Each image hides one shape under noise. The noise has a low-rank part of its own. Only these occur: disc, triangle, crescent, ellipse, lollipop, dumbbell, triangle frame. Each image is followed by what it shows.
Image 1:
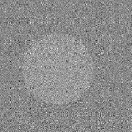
light disc
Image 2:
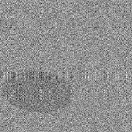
dark ellipse
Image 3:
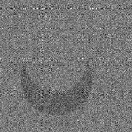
dark crescent
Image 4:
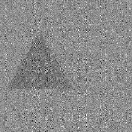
dark triangle
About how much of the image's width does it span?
half
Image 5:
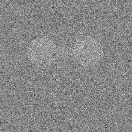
light dumbbell
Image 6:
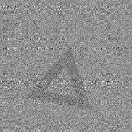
dark triangle frame
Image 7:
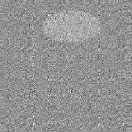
light ellipse, top middle
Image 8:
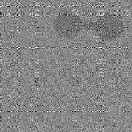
dark dumbbell
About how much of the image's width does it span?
half
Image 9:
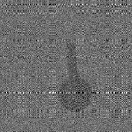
dark lollipop
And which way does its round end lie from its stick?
down
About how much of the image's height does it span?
half
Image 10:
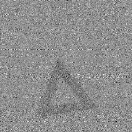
dark triangle frame
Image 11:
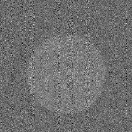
light disc
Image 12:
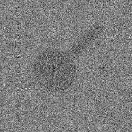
dark lollipop
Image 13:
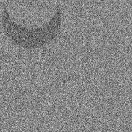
dark crescent, top left
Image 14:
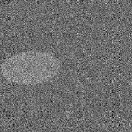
light ellipse, middle left
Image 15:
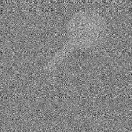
light lollipop
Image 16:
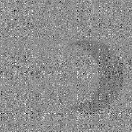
dark crescent
